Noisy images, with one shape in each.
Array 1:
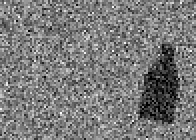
bottle
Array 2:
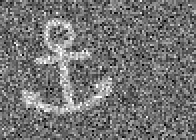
anchor
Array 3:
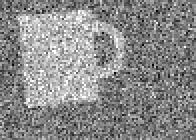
cup
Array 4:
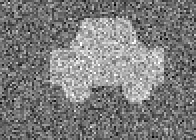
car
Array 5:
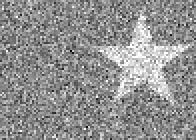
star
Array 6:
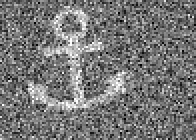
anchor
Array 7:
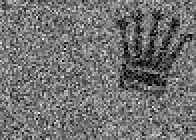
chess queen
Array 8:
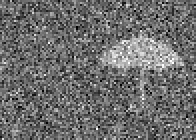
umbrella
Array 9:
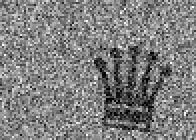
chess queen
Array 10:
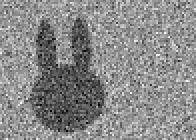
rabbit's head
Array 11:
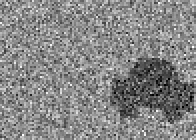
car
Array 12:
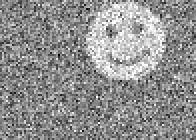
smiling face
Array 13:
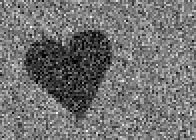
heart
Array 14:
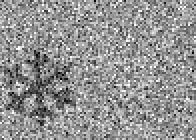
snowflake
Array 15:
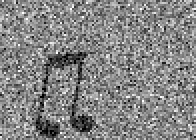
pair of musical notes
